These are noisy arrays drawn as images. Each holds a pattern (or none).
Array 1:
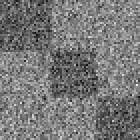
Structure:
blocks along the diagonal
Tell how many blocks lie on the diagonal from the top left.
3
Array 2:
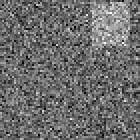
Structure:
one block
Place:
top right
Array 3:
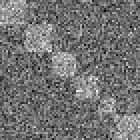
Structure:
blocks along the diagonal
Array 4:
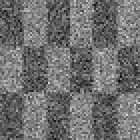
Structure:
a checkerboard
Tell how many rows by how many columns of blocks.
3 by 6
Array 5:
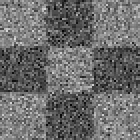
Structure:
a checkerboard
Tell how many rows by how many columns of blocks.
3 by 3
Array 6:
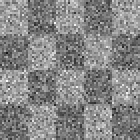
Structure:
a checkerboard
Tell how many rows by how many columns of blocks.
4 by 5
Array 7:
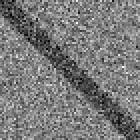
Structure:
a diagonal band
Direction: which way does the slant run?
top left to bottom right
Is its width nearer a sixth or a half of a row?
a sixth
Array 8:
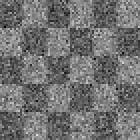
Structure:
a checkerboard
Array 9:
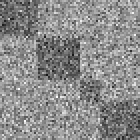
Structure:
blocks along the diagonal
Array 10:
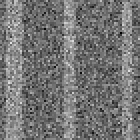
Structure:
bands of columns
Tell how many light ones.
3
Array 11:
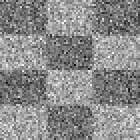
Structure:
a checkerboard
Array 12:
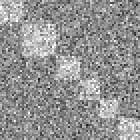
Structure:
blocks along the diagonal
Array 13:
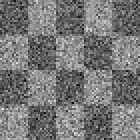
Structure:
a checkerboard
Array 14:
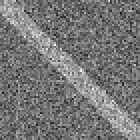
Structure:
a diagonal band
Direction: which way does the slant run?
top left to bottom right
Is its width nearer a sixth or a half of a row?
a sixth
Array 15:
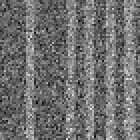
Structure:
bands of columns
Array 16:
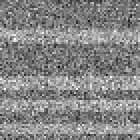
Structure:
bands of rows
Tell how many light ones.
4
